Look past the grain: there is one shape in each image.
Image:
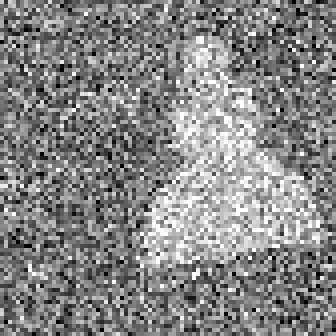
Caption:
light chess pawn
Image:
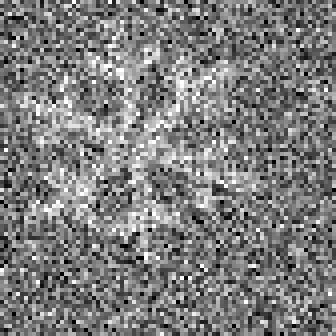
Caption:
light snowflake
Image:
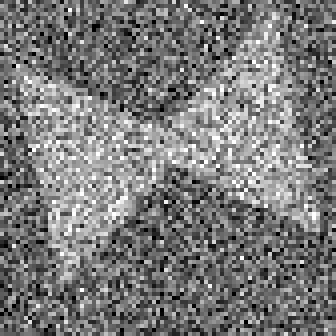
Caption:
light bow tie
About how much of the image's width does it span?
nearly all
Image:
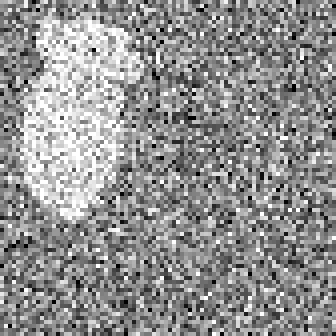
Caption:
light footprint
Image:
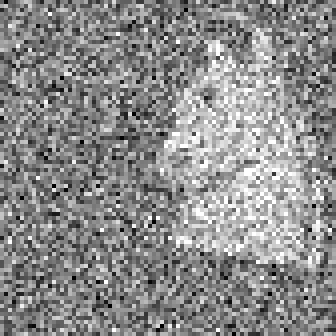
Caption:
light chess knight
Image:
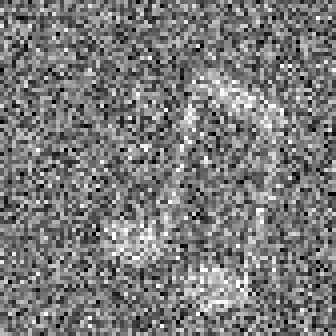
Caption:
light pair of musical notes
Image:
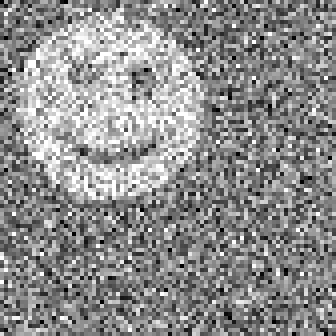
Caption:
light smiling face
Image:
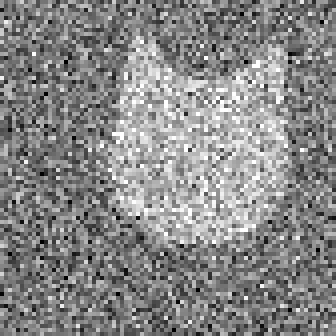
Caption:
light cat's head
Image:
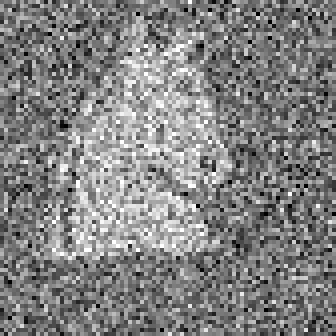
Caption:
light chess knight
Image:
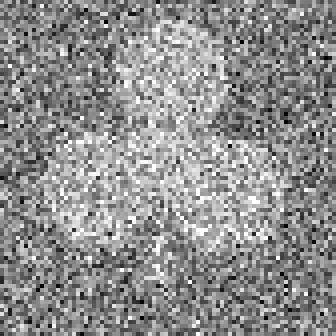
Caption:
light club
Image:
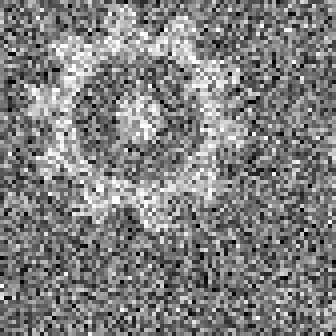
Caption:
light gear
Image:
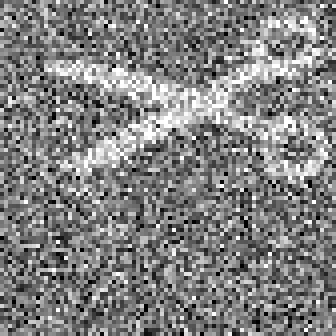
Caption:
light pair of scissors
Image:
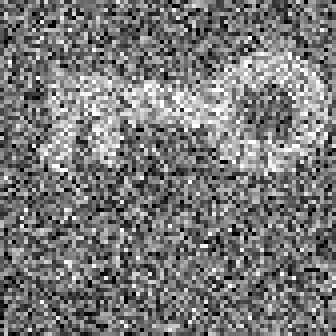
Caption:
light key
